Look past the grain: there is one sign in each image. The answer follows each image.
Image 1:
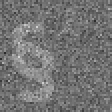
section sign
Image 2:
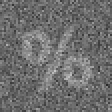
percent sign
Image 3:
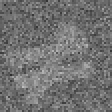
not-equal sign
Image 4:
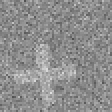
plus sign
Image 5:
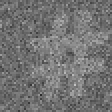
hash sign
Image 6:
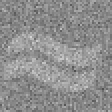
approximately sign
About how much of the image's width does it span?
nearly all
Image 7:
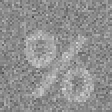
percent sign
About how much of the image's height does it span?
two thirds
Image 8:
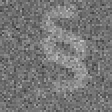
section sign
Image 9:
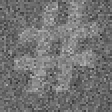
hash sign
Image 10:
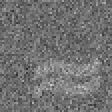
approximately sign
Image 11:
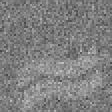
approximately sign
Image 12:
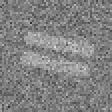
equals sign
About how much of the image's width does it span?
two thirds
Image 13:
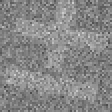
plus-minus sign
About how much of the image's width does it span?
nearly all
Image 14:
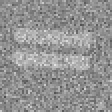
equals sign
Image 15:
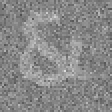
ampersand
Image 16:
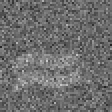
approximately sign
